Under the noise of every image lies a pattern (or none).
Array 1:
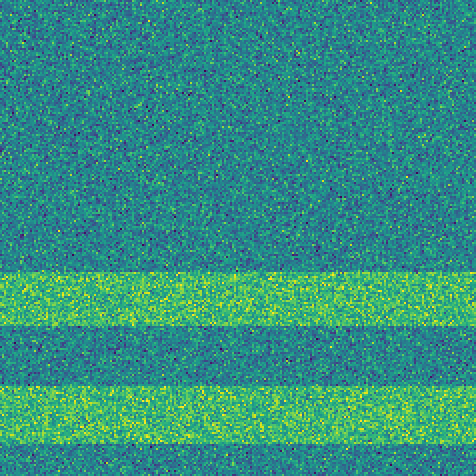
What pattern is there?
bands of rows
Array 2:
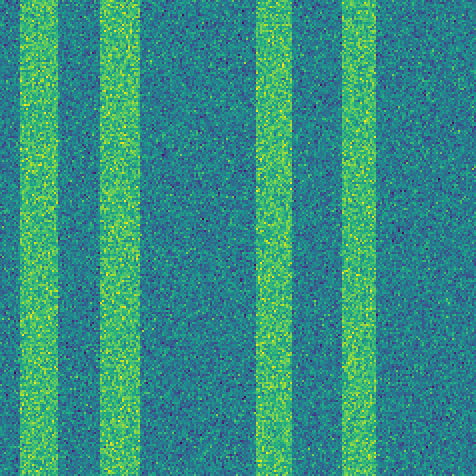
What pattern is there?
bands of columns
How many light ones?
4
